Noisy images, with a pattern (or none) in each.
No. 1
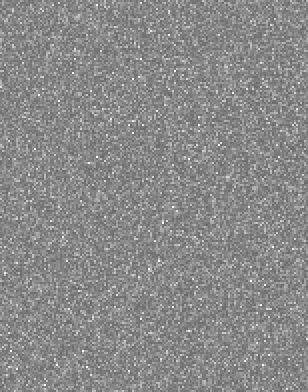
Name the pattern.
only noise
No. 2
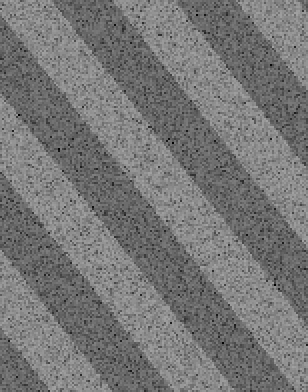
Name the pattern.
diagonal stripes
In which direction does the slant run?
top left to bottom right
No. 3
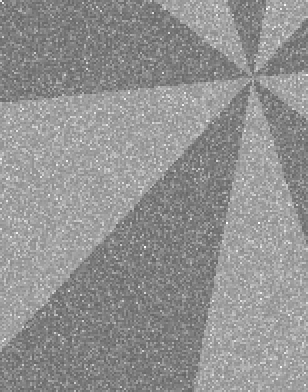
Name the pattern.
spokes from one point
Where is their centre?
top right
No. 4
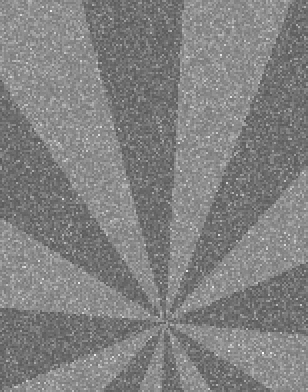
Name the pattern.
spokes from one point
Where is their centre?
bottom middle
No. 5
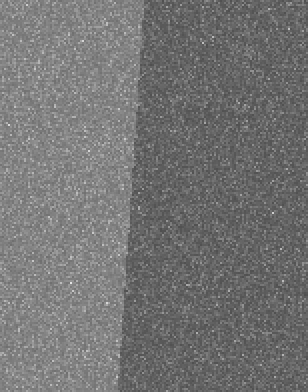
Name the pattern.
a sharp edge
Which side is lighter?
left
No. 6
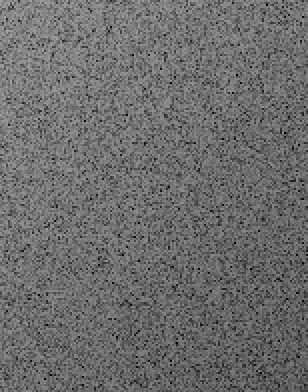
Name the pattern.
a smooth slope
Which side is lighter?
top left
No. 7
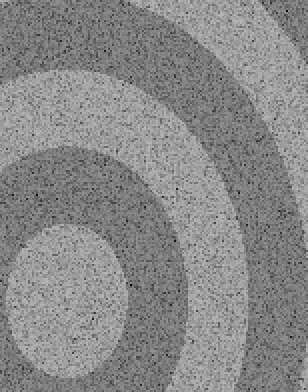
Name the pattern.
rings round one point
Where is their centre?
bottom left
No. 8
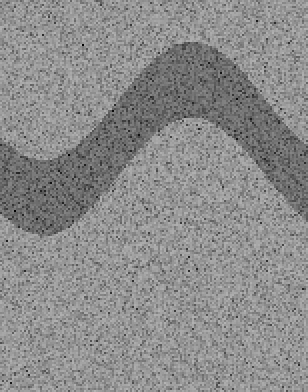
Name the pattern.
a wavy band
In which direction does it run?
left to right
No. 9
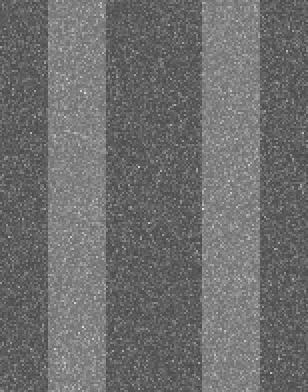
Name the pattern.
vertical stripes
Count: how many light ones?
2
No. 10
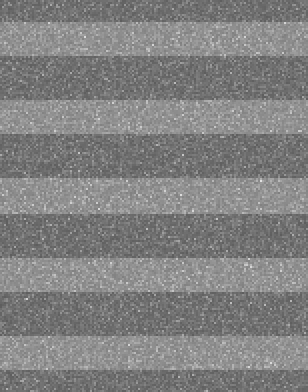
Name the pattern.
horizontal stripes
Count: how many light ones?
5
